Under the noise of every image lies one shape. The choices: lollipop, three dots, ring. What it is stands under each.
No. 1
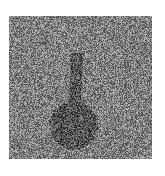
dark lollipop
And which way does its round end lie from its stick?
down
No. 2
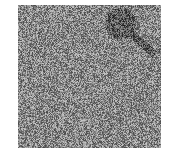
dark lollipop, top right
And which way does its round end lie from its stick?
up and left
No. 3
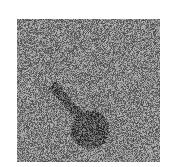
dark lollipop
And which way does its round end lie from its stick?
down and right
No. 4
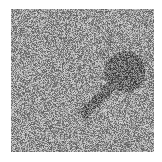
dark lollipop
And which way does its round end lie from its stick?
up and right
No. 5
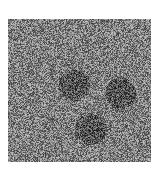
dark three dots
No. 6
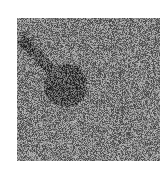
dark lollipop
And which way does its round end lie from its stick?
down and right
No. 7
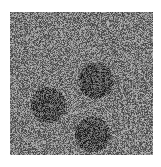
dark three dots
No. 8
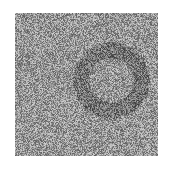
dark ring
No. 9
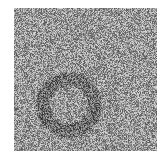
dark ring
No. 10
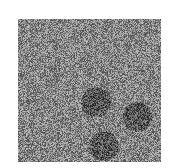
dark three dots
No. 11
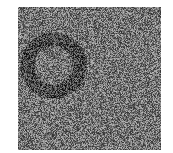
dark ring
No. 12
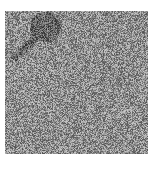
dark lollipop, top left
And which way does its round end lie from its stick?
up and right
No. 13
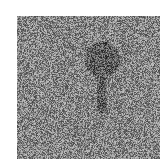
dark lollipop
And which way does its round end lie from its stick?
up
